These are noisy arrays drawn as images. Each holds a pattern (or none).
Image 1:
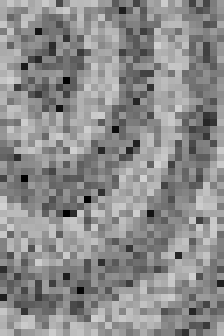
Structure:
rings round one point
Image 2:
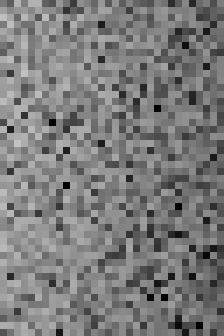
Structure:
a smooth slope
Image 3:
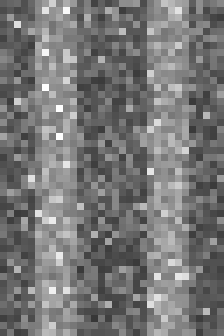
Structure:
vertical stripes
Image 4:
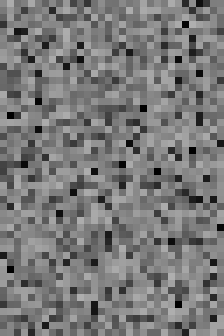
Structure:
only noise
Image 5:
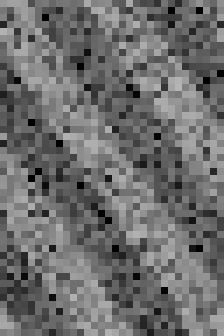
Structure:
diagonal stripes
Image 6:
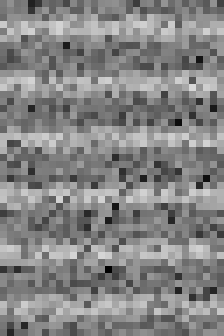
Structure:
horizontal stripes
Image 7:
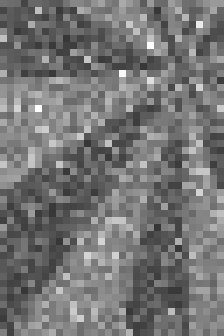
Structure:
spokes from one point
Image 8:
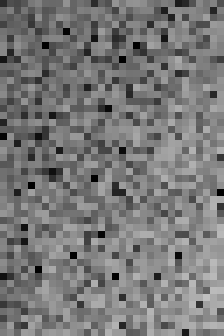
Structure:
a smooth slope
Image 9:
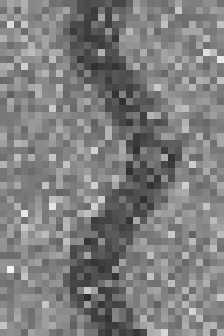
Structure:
a wavy band
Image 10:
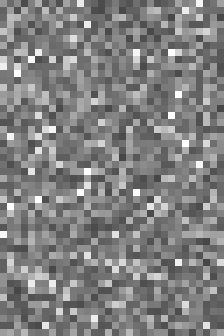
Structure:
only noise
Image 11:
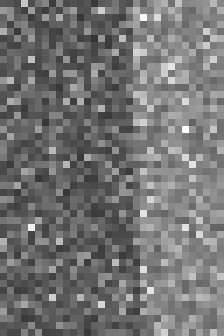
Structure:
a sharp edge
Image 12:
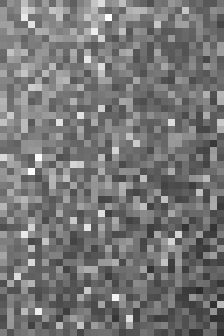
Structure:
a smooth slope
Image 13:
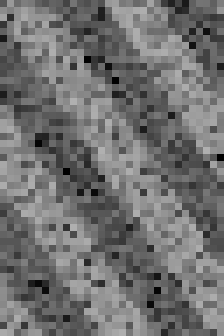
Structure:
diagonal stripes
